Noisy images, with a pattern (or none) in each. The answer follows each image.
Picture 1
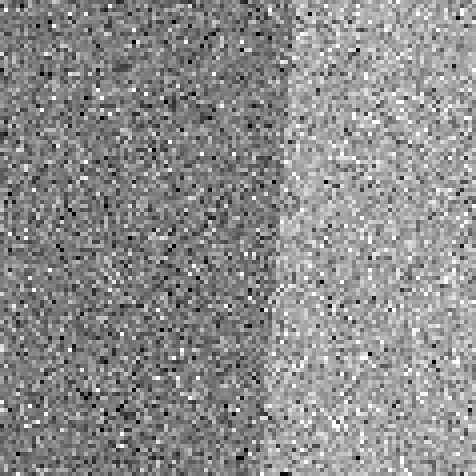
a sharp edge
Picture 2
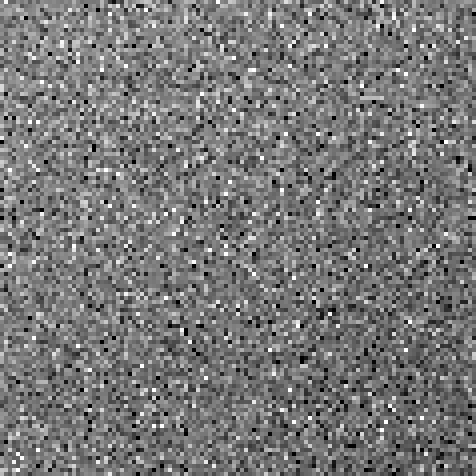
a smooth slope
